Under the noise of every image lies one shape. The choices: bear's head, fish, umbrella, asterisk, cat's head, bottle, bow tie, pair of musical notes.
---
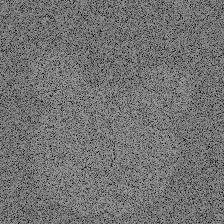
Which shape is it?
bear's head
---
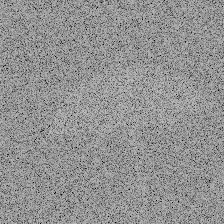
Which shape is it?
umbrella
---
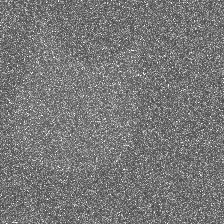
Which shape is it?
cat's head
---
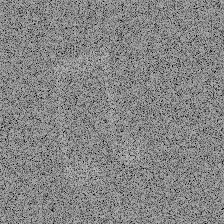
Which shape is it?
pair of musical notes
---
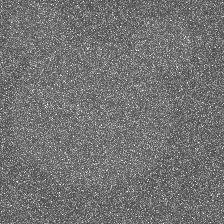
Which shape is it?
bear's head
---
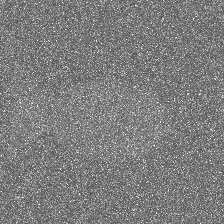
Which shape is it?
fish
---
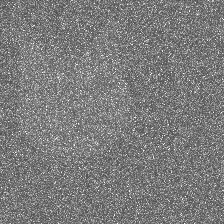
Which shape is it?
cat's head
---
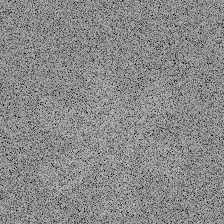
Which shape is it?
asterisk
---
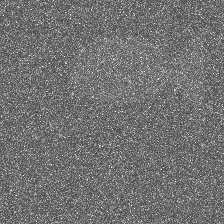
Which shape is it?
fish
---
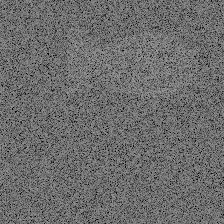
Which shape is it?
fish
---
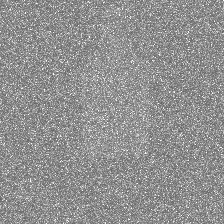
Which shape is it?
bottle
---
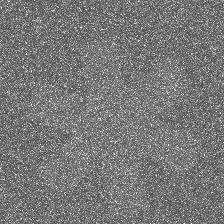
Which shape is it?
asterisk
